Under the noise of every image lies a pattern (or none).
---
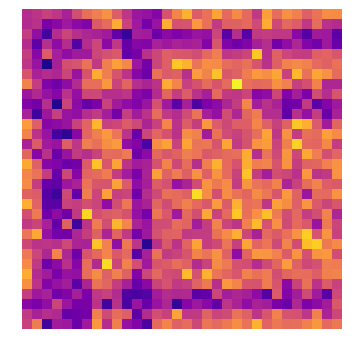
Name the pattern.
bands of rows crossing bands of columns
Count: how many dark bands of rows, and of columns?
3 and 2
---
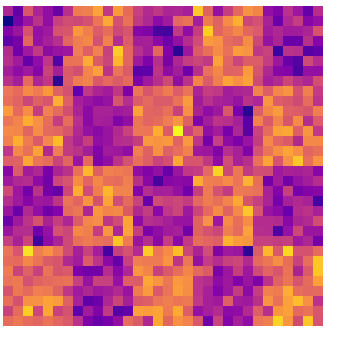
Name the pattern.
a checkerboard
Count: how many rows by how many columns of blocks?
4 by 5
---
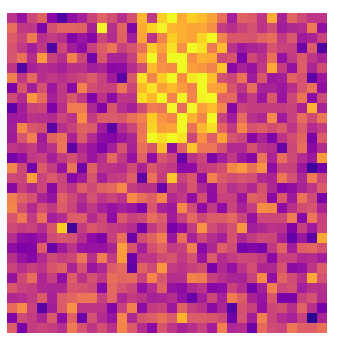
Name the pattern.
one block
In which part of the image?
top middle
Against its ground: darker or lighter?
lighter
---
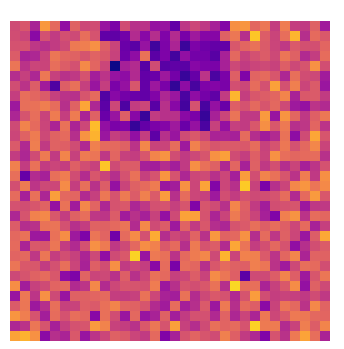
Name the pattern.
one block
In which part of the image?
top middle
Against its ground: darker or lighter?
darker
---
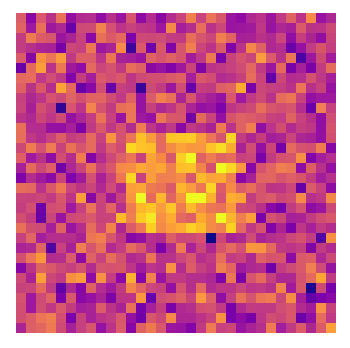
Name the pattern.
one block
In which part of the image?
centre
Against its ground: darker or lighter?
lighter
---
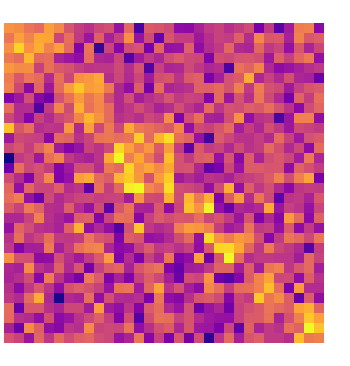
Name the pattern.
blocks along the diagonal
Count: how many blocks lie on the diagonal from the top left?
7
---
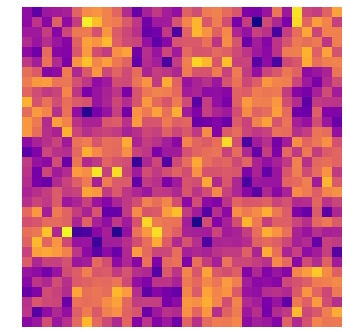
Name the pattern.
a checkerboard
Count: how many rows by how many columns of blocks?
5 by 6
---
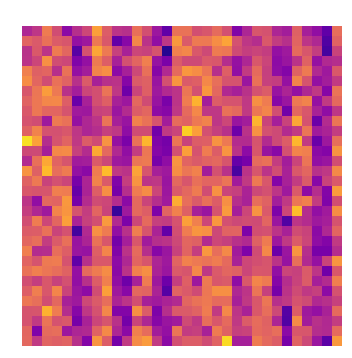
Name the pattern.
bands of columns
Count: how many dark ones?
6
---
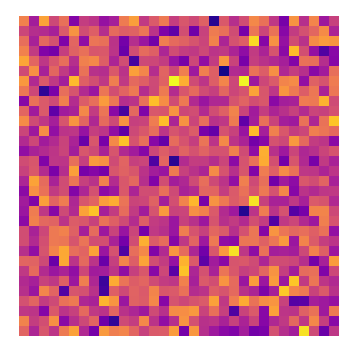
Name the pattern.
only noise
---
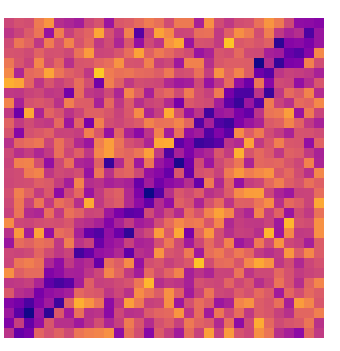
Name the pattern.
a diagonal band
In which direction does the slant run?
bottom left to top right
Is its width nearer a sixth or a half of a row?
a sixth
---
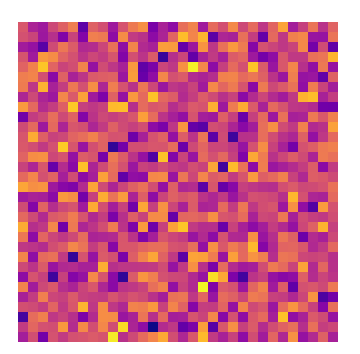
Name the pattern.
only noise
